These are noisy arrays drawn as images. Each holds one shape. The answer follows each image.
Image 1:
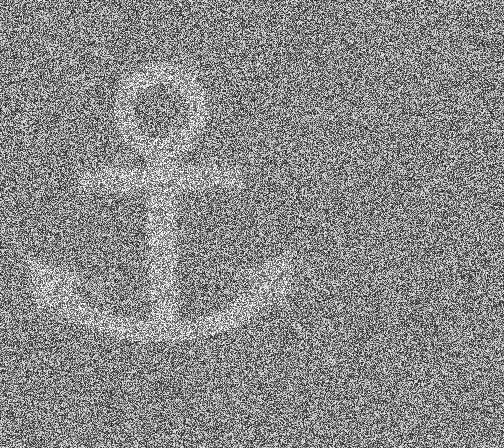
light anchor
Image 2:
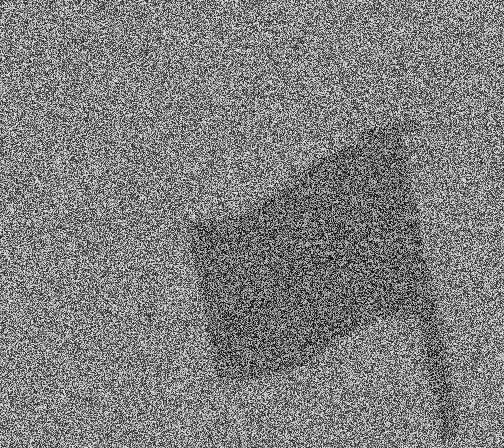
dark flag
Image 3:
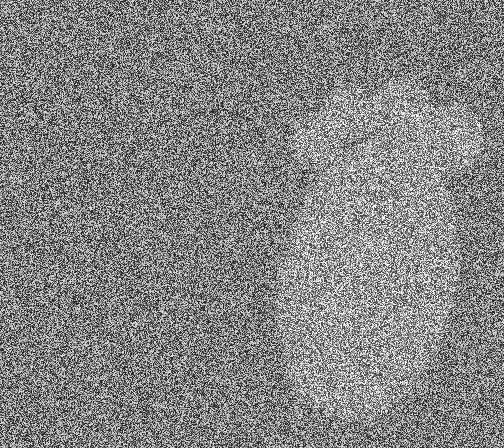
light footprint
